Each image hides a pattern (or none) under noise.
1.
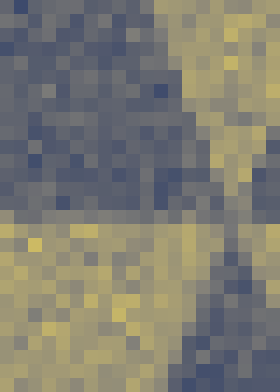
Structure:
spokes from one point
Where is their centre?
middle right
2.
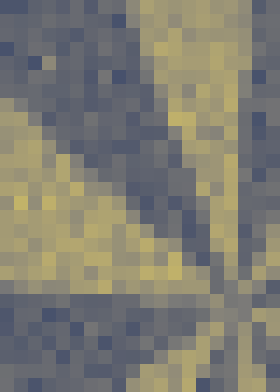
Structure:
spokes from one point
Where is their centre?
bottom right
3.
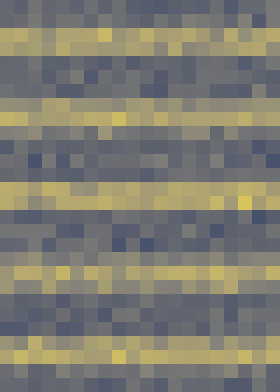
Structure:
horizontal stripes
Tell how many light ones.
5
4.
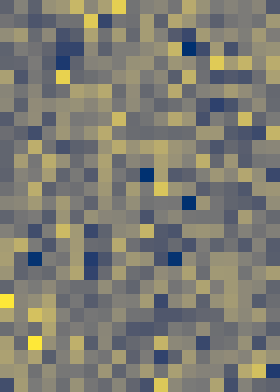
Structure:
only noise
